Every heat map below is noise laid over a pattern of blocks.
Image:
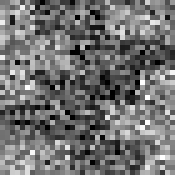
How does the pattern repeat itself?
the same after a half turn
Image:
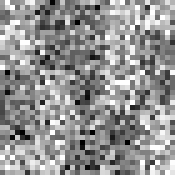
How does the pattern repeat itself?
the same after a half turn
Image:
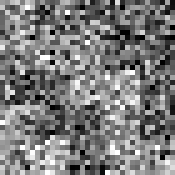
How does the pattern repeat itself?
mirrored about the diagonal from the bottom left
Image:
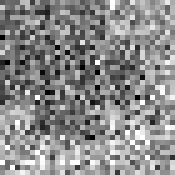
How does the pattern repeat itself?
mirrored about the diagonal from the top left
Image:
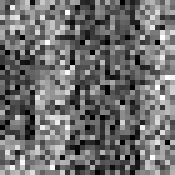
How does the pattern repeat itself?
top and bottom mirror each other
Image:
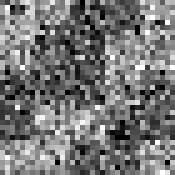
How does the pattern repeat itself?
mirrored about the diagonal from the top left
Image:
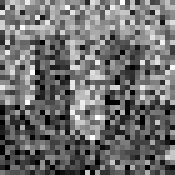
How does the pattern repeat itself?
left and right mirror each other
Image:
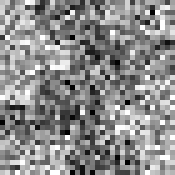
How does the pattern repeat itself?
the same after a half turn
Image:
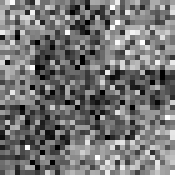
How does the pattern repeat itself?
mirrored about the diagonal from the bottom left
